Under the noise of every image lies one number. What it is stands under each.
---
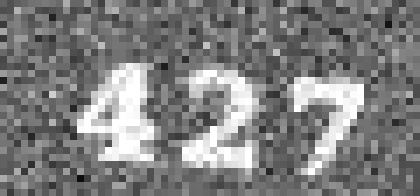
427
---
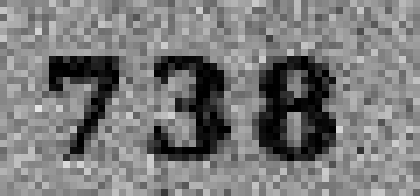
738
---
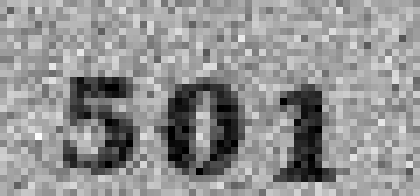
501
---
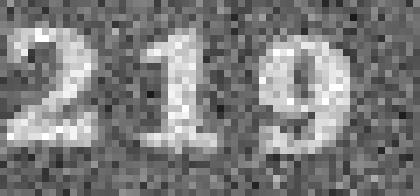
219
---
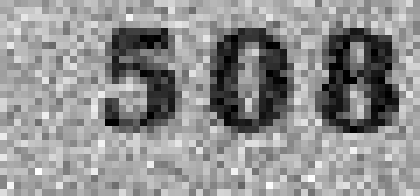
508
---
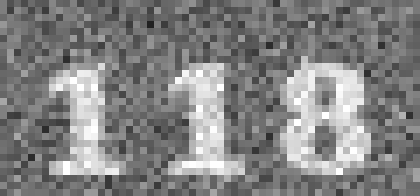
118
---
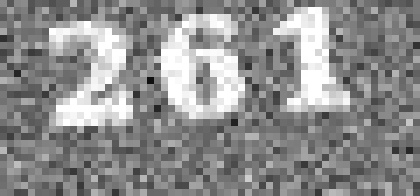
261
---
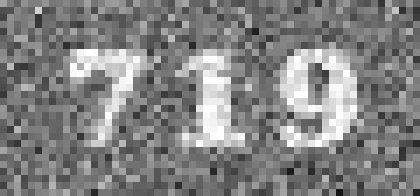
719
